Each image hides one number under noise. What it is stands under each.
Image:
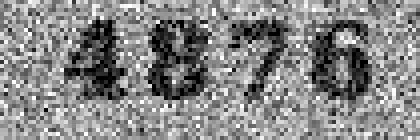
4876
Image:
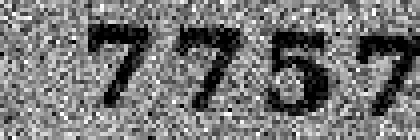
7757
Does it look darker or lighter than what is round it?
darker
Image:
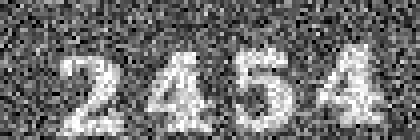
2454
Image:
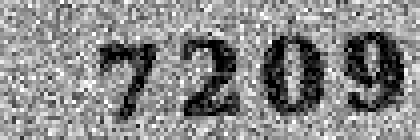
7209
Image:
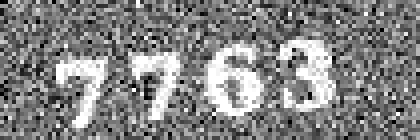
7763
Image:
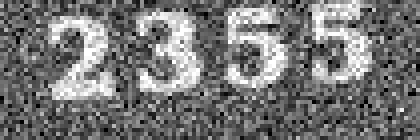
2355
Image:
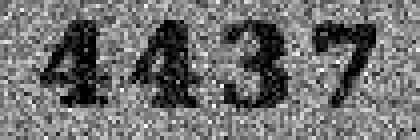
4437
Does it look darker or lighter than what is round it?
darker
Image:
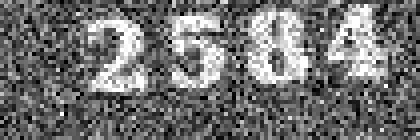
2584
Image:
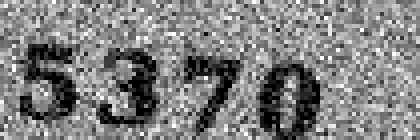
5370
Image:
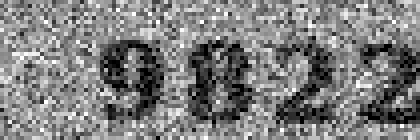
9822
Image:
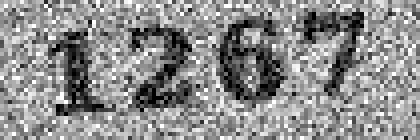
1267
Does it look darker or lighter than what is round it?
darker
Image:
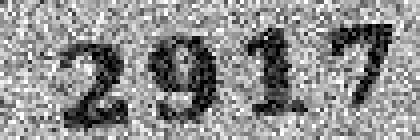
2917
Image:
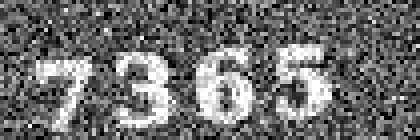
7365
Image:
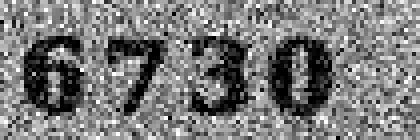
6730
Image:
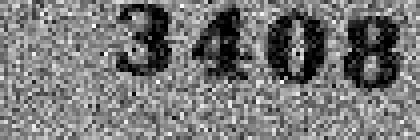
3408
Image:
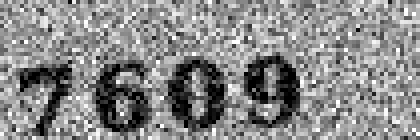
7609
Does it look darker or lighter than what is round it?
darker
